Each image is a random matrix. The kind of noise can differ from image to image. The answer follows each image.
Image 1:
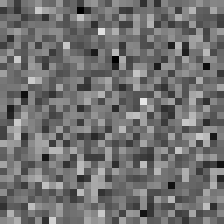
independent entries
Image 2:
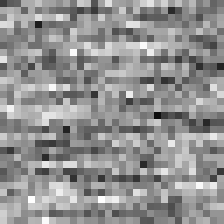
streaked along the rows
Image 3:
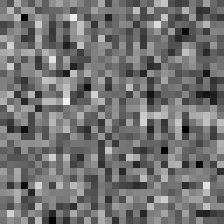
low rank plus noise
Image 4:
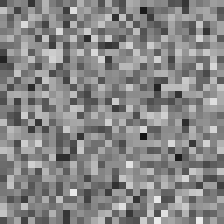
independent entries
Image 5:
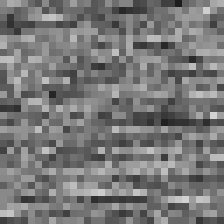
streaked along the rows
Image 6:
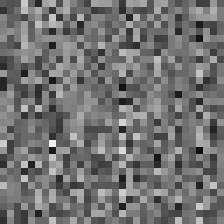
columns of uneven size
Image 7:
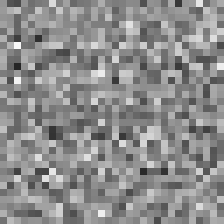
low rank plus noise
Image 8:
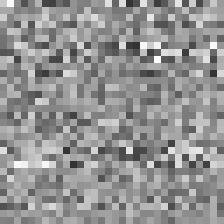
rows of uneven size
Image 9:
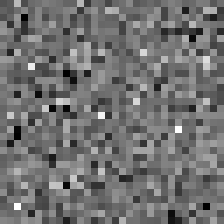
heavy tails
